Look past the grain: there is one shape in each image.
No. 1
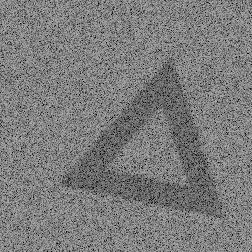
dark triangle frame
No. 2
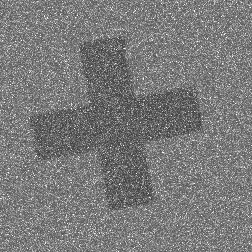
dark cross
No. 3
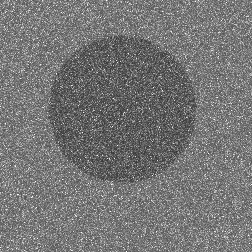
dark disc
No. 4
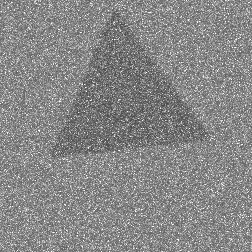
dark triangle
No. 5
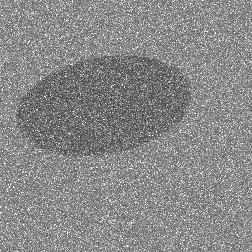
dark ellipse
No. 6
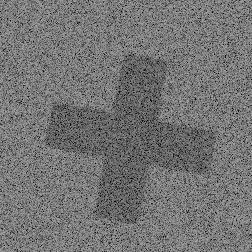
dark cross
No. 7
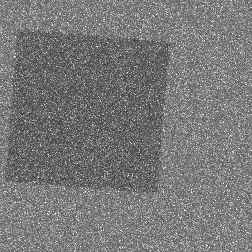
dark square
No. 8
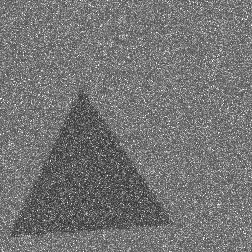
dark triangle
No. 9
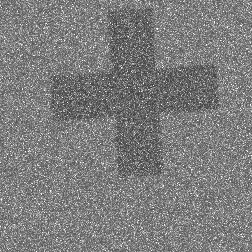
dark cross
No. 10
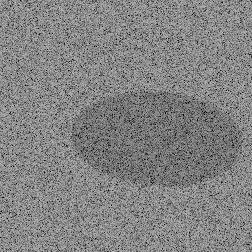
dark ellipse
